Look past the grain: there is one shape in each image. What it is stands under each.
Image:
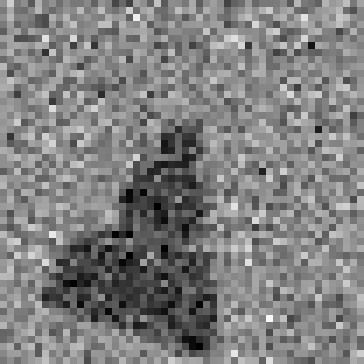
chess pawn
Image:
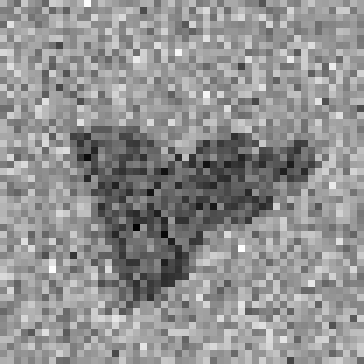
chess pawn
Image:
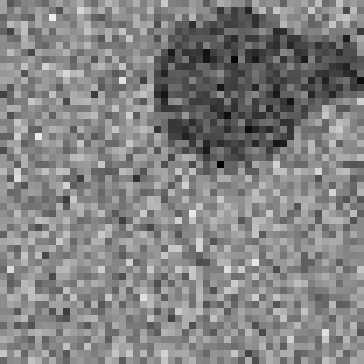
light bulb
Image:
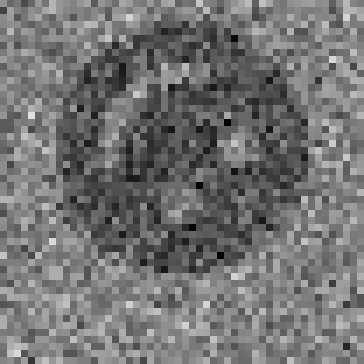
smiling face
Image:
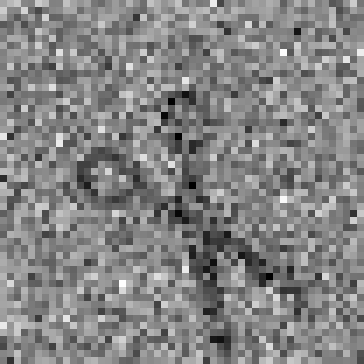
pair of scissors
